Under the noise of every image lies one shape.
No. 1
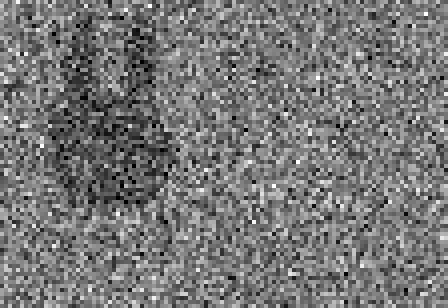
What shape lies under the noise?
rabbit's head
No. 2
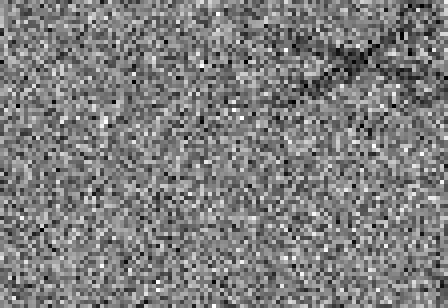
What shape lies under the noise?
pair of scissors
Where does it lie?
top right
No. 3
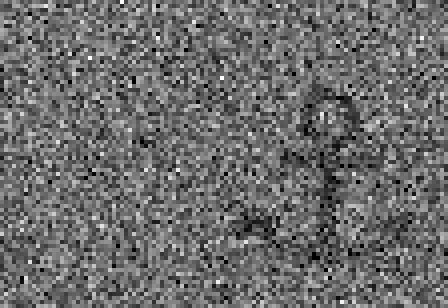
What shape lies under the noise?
anchor
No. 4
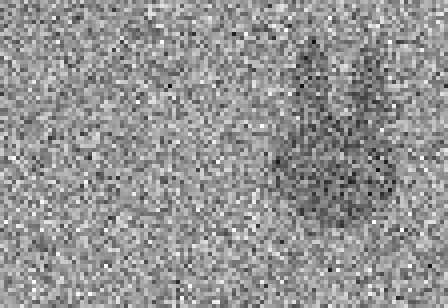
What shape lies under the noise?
rabbit's head
